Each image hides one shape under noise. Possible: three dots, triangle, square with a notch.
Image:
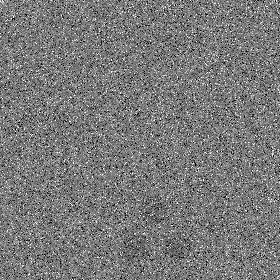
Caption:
dark three dots, bottom middle
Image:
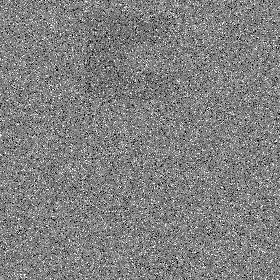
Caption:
dark square with a notch, top middle
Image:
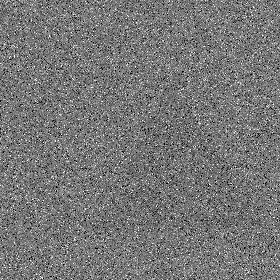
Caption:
dark triangle
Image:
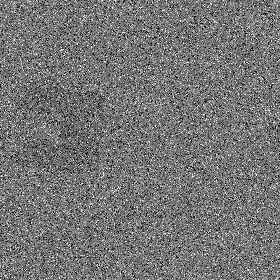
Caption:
dark square with a notch, middle left
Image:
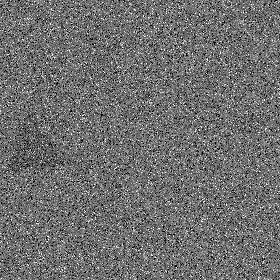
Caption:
dark triangle, middle left
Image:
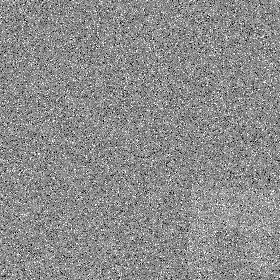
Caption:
light square with a notch, bottom right
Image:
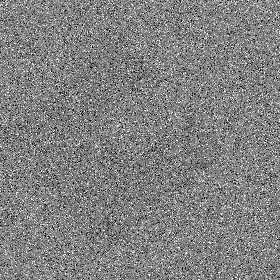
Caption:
dark square with a notch
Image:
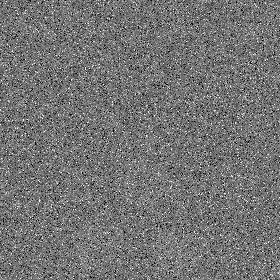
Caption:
light three dots, bottom middle
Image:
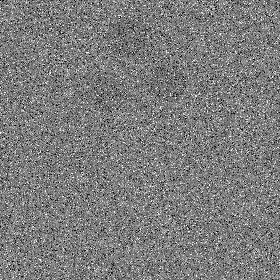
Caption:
dark three dots, top middle
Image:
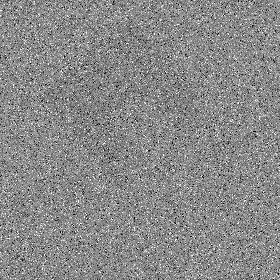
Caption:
dark square with a notch
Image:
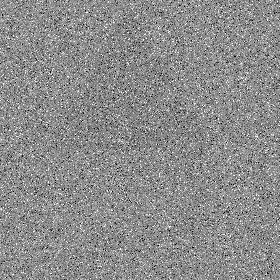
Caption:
dark triangle
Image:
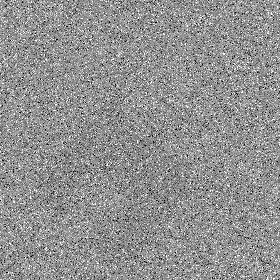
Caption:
dark square with a notch
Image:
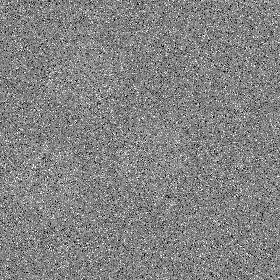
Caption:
light three dots
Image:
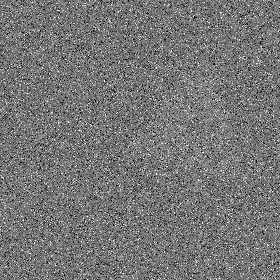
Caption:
light triangle
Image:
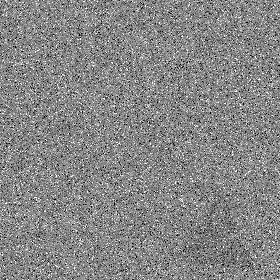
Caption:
dark triangle, bottom right
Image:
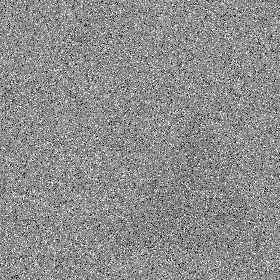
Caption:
dark triangle
